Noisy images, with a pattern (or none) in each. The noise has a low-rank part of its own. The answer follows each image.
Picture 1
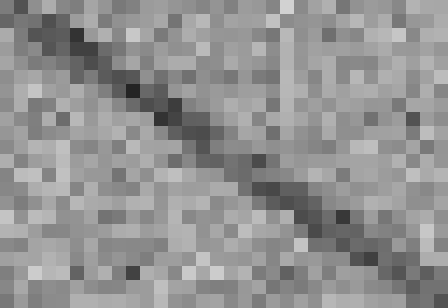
a diagonal band
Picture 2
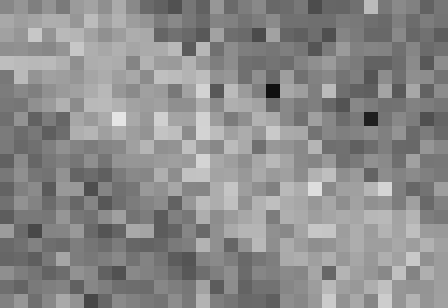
a diagonal band
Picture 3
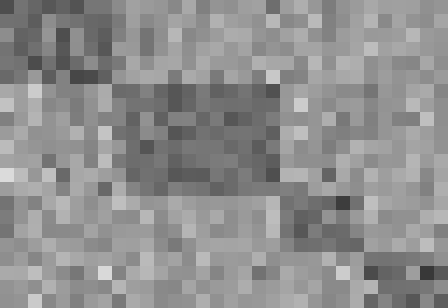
blocks along the diagonal
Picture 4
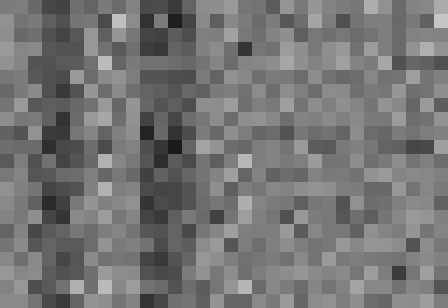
bands of columns
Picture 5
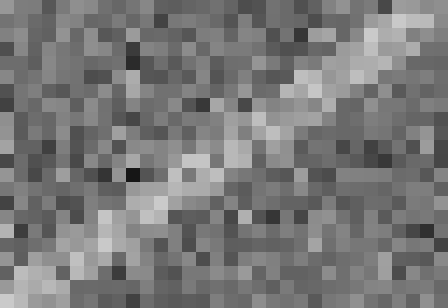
a diagonal band
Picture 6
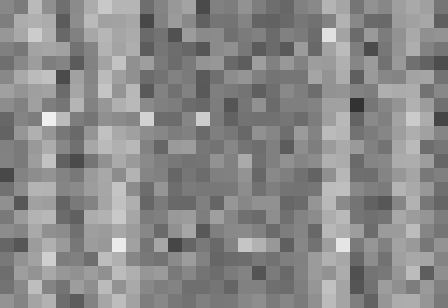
bands of columns
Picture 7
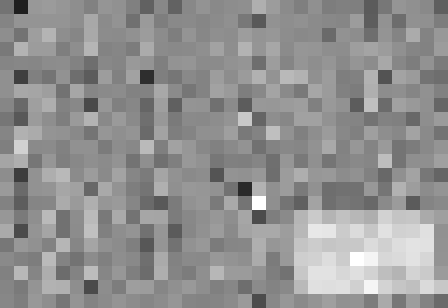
one block
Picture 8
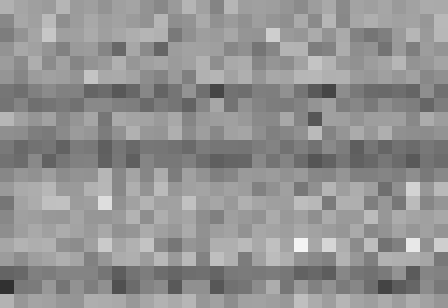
bands of rows
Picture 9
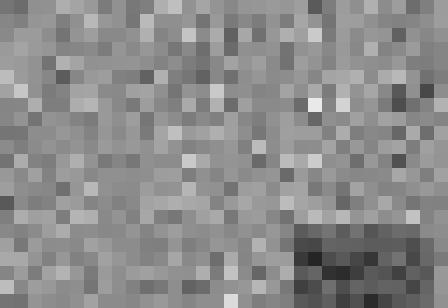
one block
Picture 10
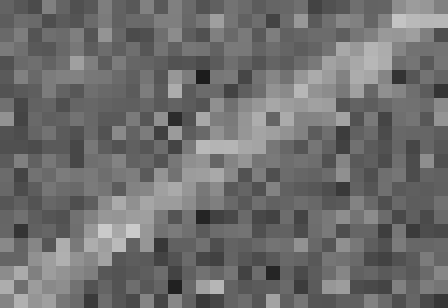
a diagonal band
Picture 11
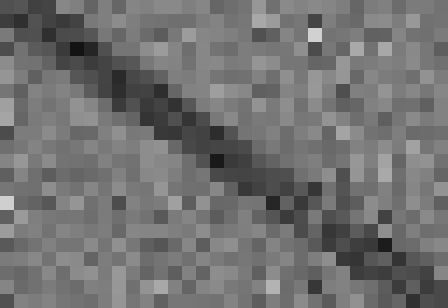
a diagonal band
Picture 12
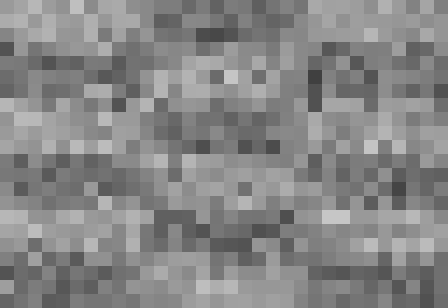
a checkerboard
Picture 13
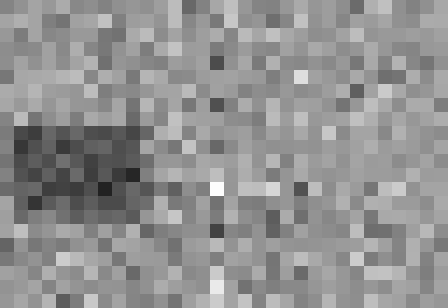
one block
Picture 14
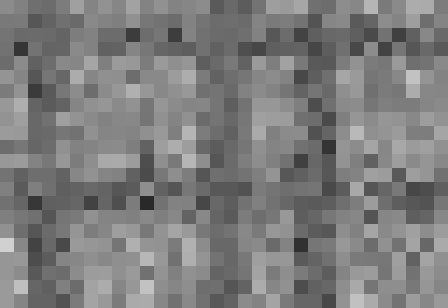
bands of rows crossing bands of columns
